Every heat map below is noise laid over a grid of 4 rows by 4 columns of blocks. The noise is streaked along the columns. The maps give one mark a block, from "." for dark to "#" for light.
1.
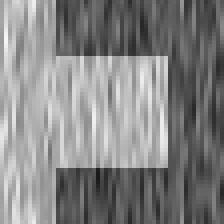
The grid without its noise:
#...
###.
###.
#...
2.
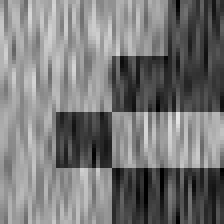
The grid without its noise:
###.
##..
#.##
##..
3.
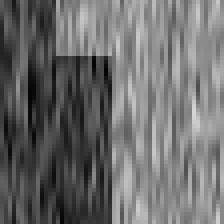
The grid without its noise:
.###
..##
..##
..##
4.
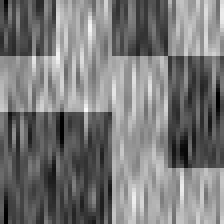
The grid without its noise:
.#.#
###.
..#.
..##
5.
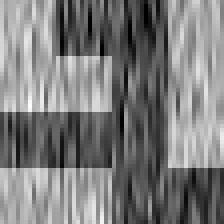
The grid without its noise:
#..#
##.#
...#
##..
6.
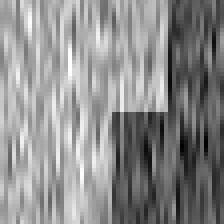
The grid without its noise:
###.
###.
##..
##..
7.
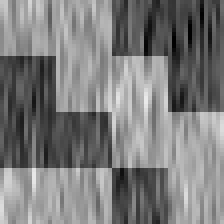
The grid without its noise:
##..
.##.
..##
##.#
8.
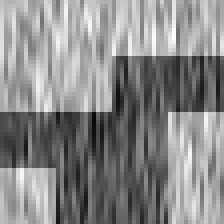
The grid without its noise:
####
##..
...#
#..#
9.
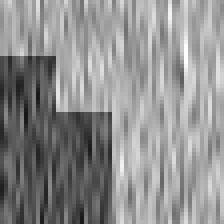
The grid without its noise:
####
.###
..##
..##
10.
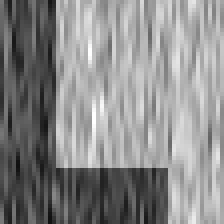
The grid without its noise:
.###
.###
.###
...#
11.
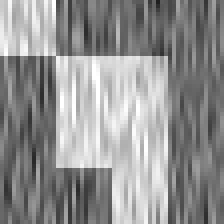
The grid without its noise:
#...
.##.
.##.
..#.
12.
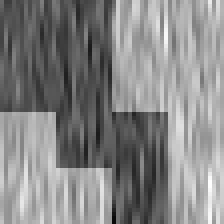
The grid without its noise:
..##
..##
#..#
##.#
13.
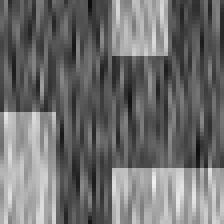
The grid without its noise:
..#.
....
#...
#.##
